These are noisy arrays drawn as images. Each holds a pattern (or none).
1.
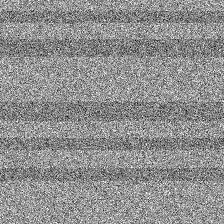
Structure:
bands of rows
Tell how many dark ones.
5
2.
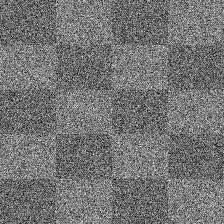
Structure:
a checkerboard
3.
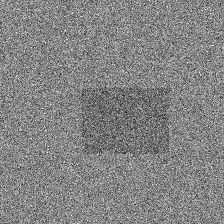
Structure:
one block
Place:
centre
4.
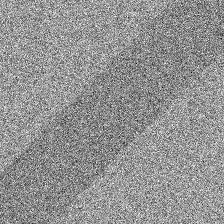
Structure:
a diagonal band
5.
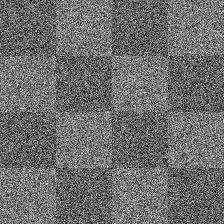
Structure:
a checkerboard
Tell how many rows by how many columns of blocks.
4 by 4
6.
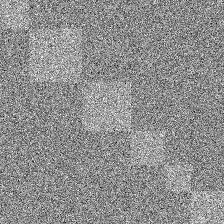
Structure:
blocks along the diagonal
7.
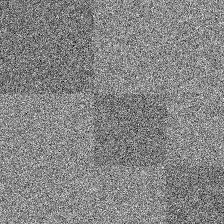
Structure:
blocks along the diagonal
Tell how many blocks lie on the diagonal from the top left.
3
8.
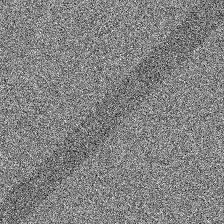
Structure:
a diagonal band
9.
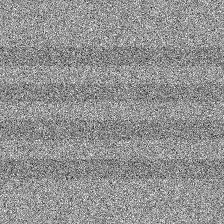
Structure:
bands of rows
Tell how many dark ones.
4
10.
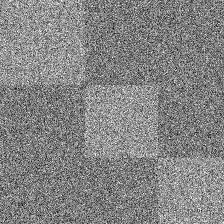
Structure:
blocks along the diagonal
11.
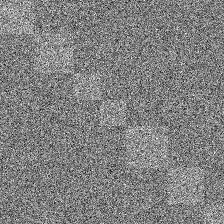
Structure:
blocks along the diagonal
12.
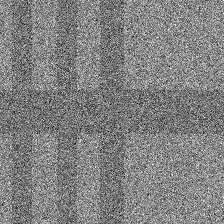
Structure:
bands of rows crossing bands of columns
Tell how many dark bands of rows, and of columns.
1 and 3
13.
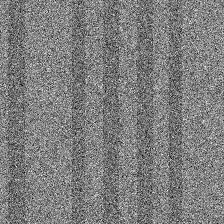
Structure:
bands of columns
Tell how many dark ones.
5
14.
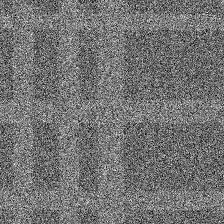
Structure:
bands of rows crossing bands of columns
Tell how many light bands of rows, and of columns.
3 and 3
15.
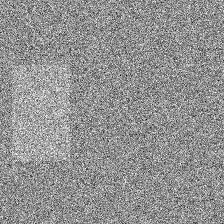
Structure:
one block
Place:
middle left
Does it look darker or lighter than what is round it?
lighter
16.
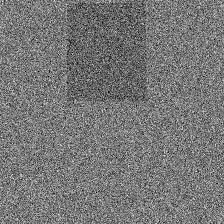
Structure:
one block
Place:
top middle
